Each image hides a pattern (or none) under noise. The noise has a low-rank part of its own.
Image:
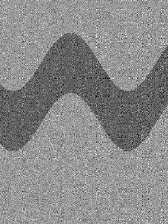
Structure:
a wavy band
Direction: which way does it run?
left to right
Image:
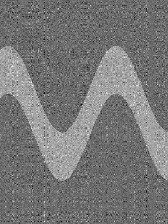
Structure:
a wavy band
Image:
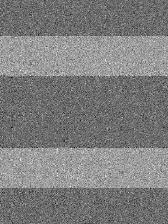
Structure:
horizontal stripes
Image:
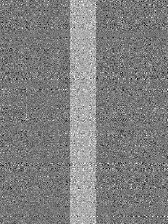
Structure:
one vertical stripe
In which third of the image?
middle
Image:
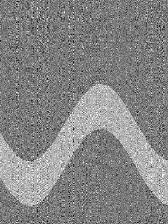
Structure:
a wavy band
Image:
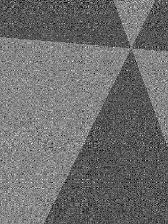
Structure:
spokes from one point
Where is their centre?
top right
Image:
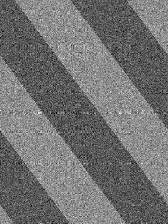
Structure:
diagonal stripes
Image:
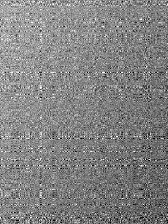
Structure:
a smooth slope
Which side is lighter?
top left
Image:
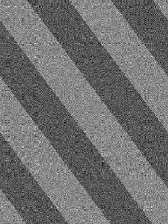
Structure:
diagonal stripes
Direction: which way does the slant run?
top left to bottom right
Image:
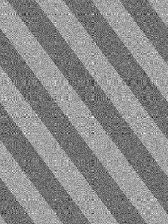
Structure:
diagonal stripes
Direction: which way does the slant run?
top left to bottom right
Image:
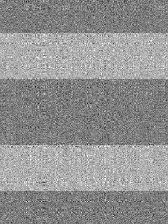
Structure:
horizontal stripes
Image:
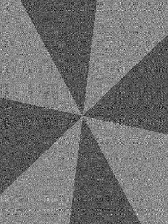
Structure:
spokes from one point
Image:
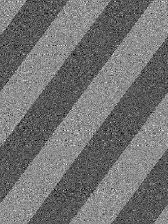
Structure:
diagonal stripes
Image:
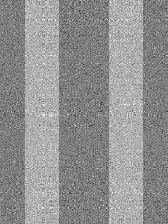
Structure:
vertical stripes
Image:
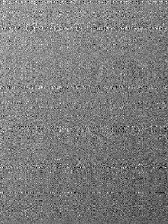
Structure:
a smooth slope
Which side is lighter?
top left
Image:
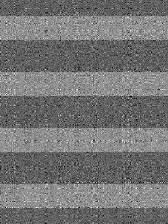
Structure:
horizontal stripes
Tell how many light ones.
4
